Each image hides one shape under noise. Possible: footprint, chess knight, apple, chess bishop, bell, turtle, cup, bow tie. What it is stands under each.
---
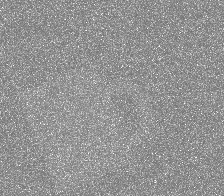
cup
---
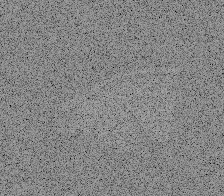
chess knight
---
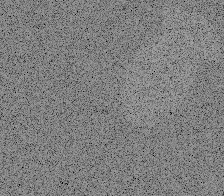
footprint
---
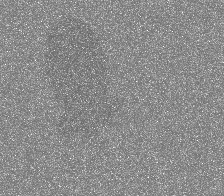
footprint
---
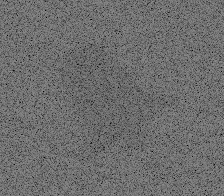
bell
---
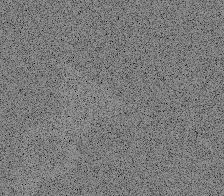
chess bishop
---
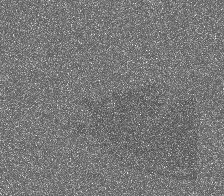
chess knight
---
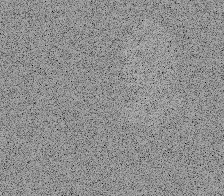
footprint
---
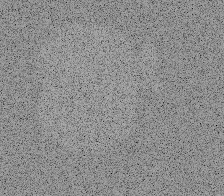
apple
